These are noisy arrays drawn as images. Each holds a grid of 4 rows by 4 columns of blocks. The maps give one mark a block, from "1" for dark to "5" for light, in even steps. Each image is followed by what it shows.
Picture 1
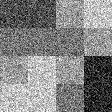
2245
3334
4541
5531
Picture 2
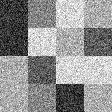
1354
1542
4255
4314
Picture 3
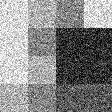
5435
5311
5411
4322
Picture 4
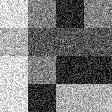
5313
4222
5311
5144
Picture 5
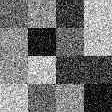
3425
4135
4522
5341
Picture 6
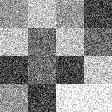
3431
4242
1214
3155
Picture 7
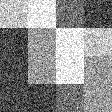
4521
1354
1353
1123
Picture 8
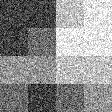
1145
1255
3344
2123
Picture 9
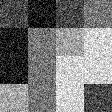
2123
1345
1355
4352
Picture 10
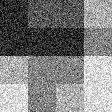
1224
1113
4335
5345
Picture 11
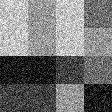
5453
5454
1123
2241
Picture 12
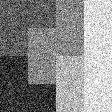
2235
2335
1345
1145
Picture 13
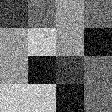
2343
4541
4123
5513
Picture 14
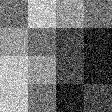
3543
4321
5421
5312
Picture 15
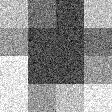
4214
3112
5113
5345
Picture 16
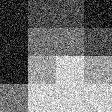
1221
1332
1454
3555
